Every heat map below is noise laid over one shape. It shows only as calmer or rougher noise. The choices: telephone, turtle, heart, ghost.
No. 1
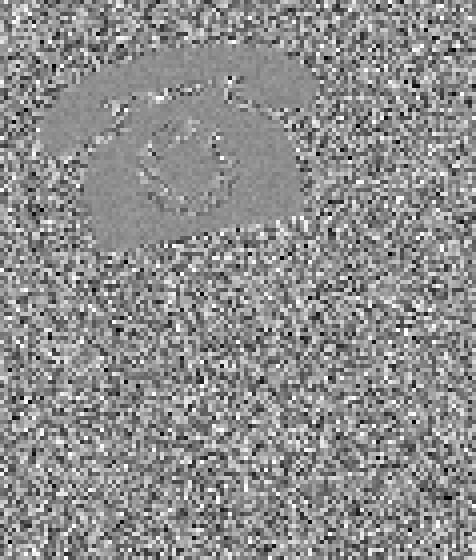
telephone
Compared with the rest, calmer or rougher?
calmer
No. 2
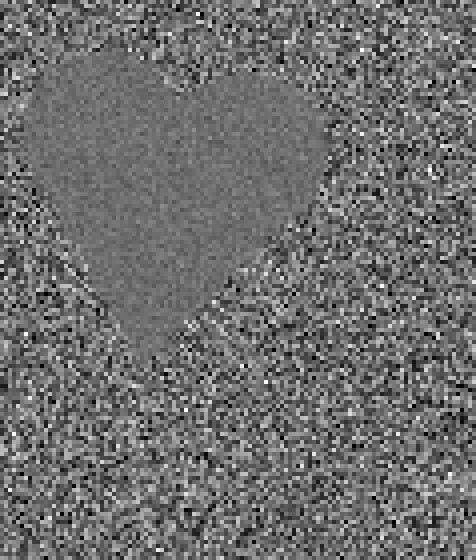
heart
